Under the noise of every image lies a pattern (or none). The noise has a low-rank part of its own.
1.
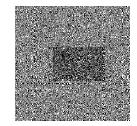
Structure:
one block
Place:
centre
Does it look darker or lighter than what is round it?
darker
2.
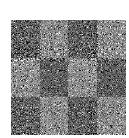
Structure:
a checkerboard
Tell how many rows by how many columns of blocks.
3 by 4
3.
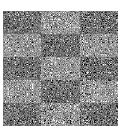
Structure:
a checkerboard
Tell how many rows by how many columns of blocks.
5 by 3
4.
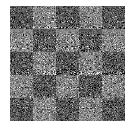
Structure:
a checkerboard
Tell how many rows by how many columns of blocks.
5 by 5
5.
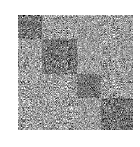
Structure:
blocks along the diagonal
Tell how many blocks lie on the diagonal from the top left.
4
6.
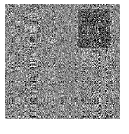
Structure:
one block
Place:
top right
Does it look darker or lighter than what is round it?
darker
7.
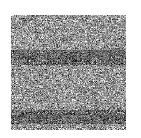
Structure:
bands of rows
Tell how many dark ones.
2
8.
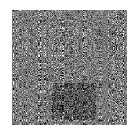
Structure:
one block
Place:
bottom middle
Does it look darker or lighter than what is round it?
darker
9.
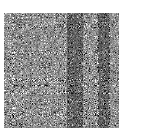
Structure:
bands of columns
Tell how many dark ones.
2
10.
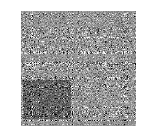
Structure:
one block
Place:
bottom left
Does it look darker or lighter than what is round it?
darker
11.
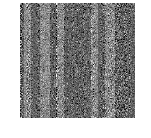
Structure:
bands of columns
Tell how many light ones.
5
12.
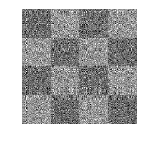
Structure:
a checkerboard
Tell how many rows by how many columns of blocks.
4 by 4
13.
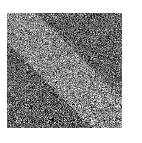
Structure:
a diagonal band
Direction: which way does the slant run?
top left to bottom right
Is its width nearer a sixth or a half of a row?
a half
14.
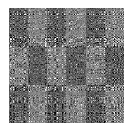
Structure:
a checkerboard
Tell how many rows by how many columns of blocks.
3 by 6
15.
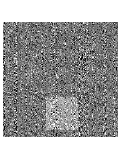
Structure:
one block
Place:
bottom middle
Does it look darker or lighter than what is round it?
lighter
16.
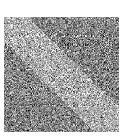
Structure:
a diagonal band
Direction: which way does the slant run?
top left to bottom right
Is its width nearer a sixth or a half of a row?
a half
